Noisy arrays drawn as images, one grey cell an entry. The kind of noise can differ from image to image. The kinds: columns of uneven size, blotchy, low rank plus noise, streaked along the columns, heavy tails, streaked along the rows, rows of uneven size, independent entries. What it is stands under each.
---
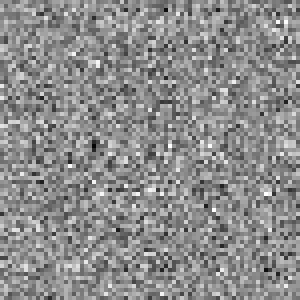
low rank plus noise
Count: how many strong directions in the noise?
three or four
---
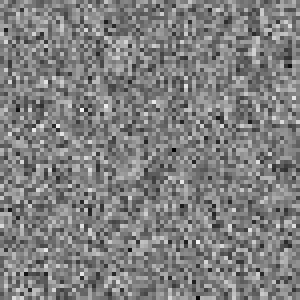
low rank plus noise
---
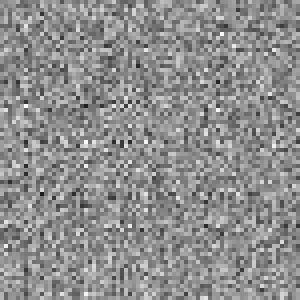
low rank plus noise
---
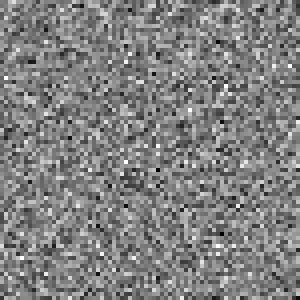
low rank plus noise
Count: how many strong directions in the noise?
three or four
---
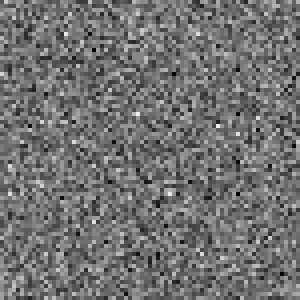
independent entries
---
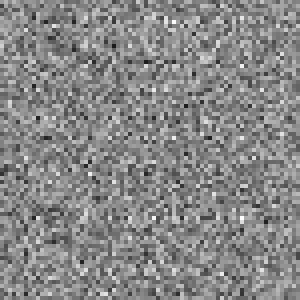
low rank plus noise
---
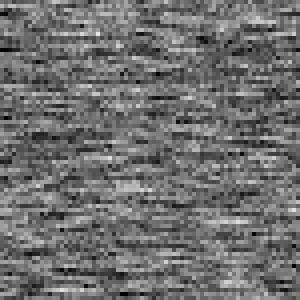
streaked along the rows
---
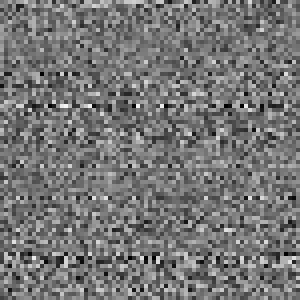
rows of uneven size
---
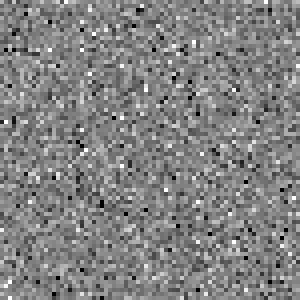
heavy tails
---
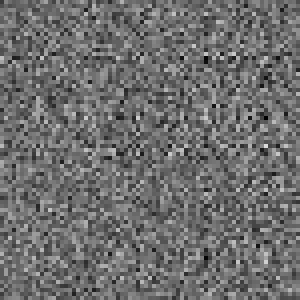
low rank plus noise
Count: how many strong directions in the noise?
one
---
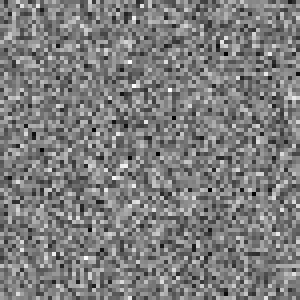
independent entries
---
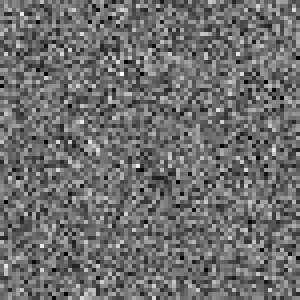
independent entries
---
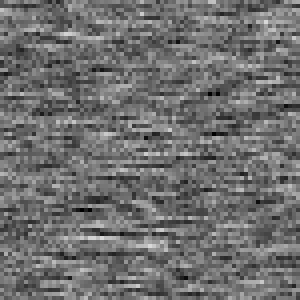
streaked along the rows
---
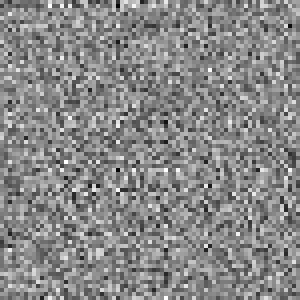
low rank plus noise
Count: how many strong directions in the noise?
two
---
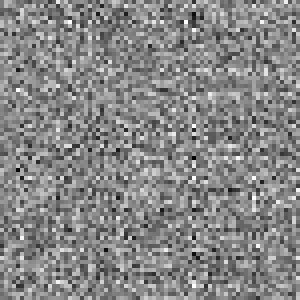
low rank plus noise
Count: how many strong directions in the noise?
three or four
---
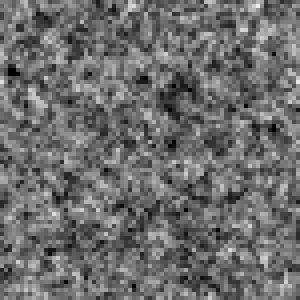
blotchy
